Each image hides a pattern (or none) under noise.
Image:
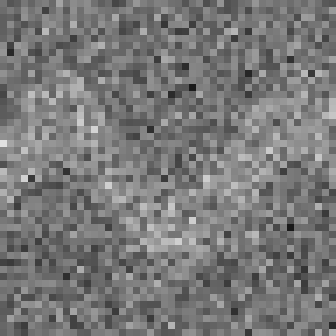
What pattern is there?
a wavy band
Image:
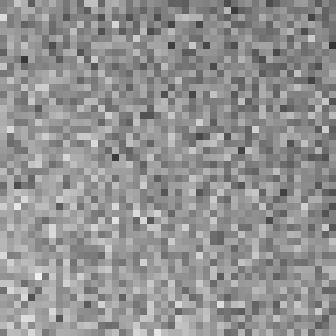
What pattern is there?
a smooth slope
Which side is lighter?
bottom left
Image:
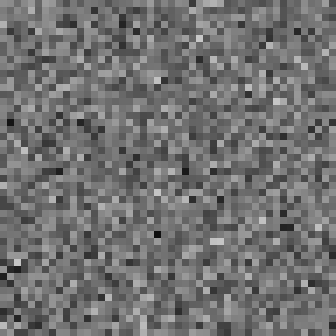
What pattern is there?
only noise
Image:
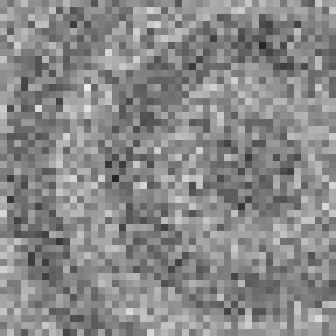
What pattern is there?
rings round one point
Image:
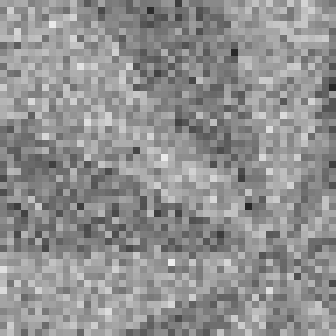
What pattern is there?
spokes from one point
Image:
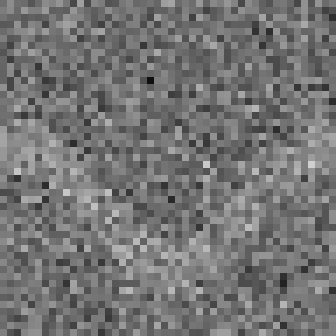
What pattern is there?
a wavy band
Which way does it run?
left to right
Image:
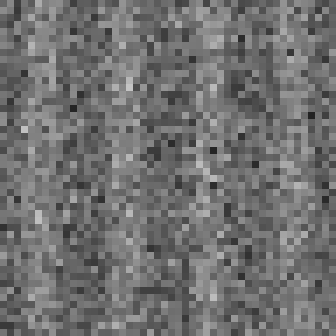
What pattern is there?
vertical stripes
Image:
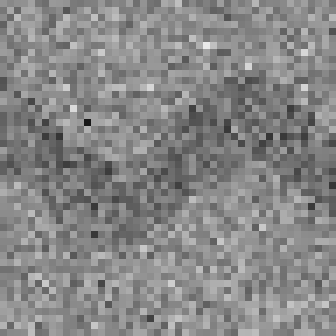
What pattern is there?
a wavy band
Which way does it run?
left to right
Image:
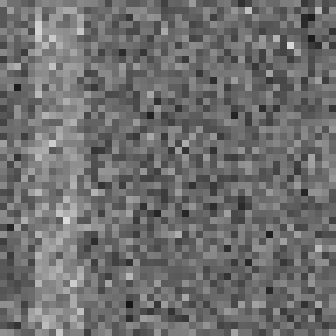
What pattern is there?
one vertical stripe
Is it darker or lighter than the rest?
lighter
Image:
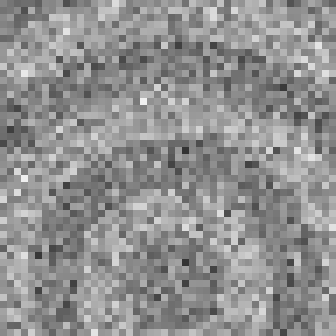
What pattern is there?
rings round one point
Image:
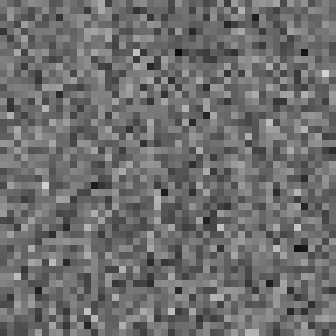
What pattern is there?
only noise
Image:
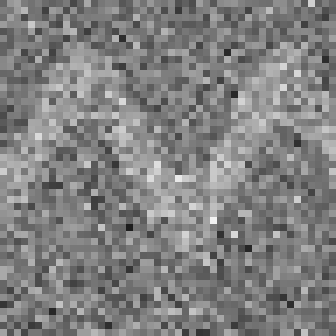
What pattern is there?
a wavy band
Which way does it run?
left to right
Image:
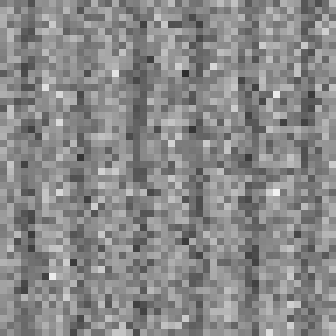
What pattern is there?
vertical stripes
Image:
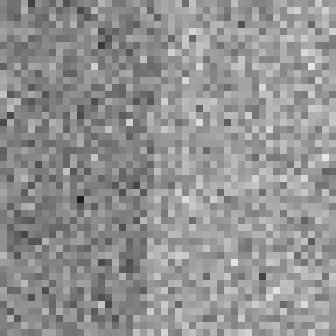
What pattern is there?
a sharp edge
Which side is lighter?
right
